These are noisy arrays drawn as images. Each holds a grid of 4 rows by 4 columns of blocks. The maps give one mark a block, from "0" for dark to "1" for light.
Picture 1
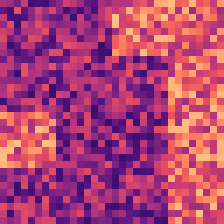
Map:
0 0 1 1
0 0 0 1
1 0 0 1
0 0 0 1
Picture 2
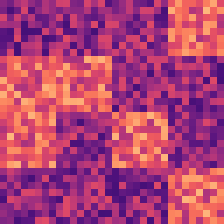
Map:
0 0 0 1
1 1 0 0
1 0 1 0
0 0 0 1
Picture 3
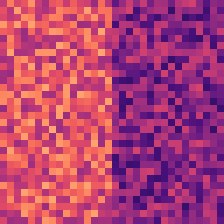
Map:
1 1 0 0
1 1 0 0
1 1 0 0
1 1 0 0
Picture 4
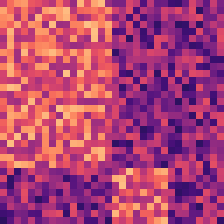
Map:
1 1 0 0
1 1 0 0
1 1 0 0
0 0 1 0
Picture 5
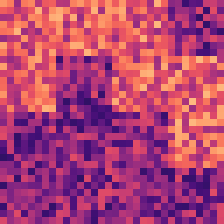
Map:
1 1 1 0
1 0 1 1
0 0 0 1
0 0 0 0
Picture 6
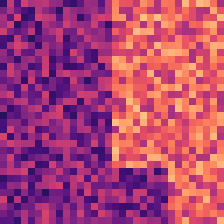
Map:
0 0 1 1
0 0 1 1
0 0 1 1
0 0 0 1
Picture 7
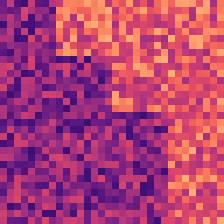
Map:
0 1 1 1
0 0 1 1
0 0 0 1
0 0 0 1
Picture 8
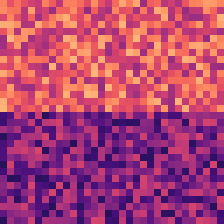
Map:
1 1 1 1
1 1 1 1
0 0 0 0
0 0 0 0
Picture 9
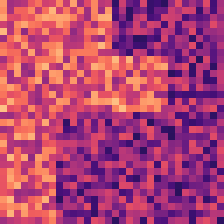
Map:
1 1 0 0
1 1 1 0
1 0 0 0
1 0 0 0
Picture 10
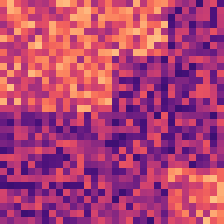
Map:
1 1 1 0
1 1 0 0
0 0 0 0
0 0 0 1
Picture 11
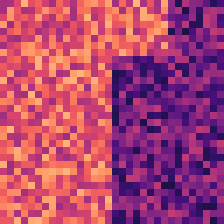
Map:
1 1 1 0
1 1 0 0
1 1 0 0
1 1 0 0
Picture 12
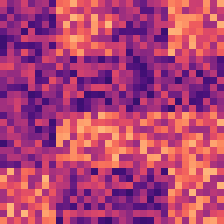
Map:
0 1 0 1
0 0 0 0
0 1 1 1
1 0 0 1
